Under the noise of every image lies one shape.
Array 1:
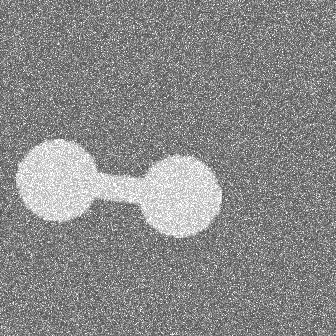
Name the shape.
dumbbell
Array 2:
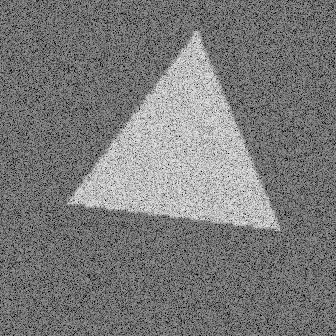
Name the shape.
triangle
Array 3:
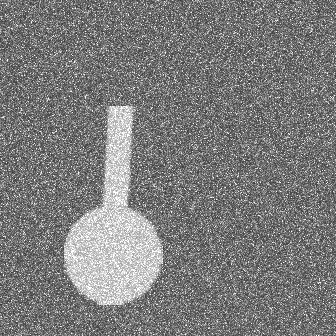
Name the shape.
lollipop
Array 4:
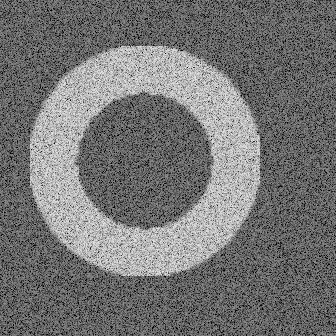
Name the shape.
ring
